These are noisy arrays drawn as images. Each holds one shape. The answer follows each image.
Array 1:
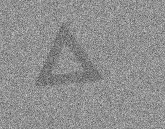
triangle frame
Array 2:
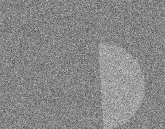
half disc
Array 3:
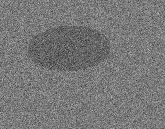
ellipse
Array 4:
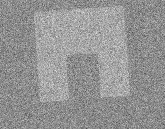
square with a notch
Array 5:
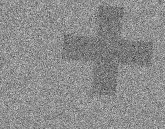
cross
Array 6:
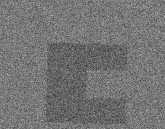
square with a notch
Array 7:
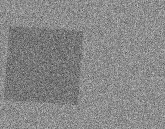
square
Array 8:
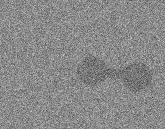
dumbbell
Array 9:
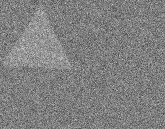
triangle
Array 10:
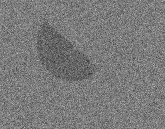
half disc
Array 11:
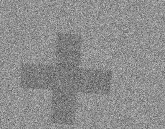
cross
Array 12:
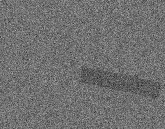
bar
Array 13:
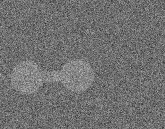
dumbbell
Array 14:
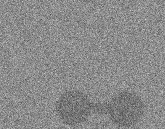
dumbbell
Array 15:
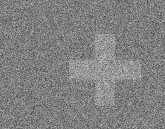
cross
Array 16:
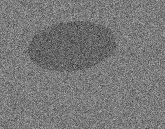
ellipse
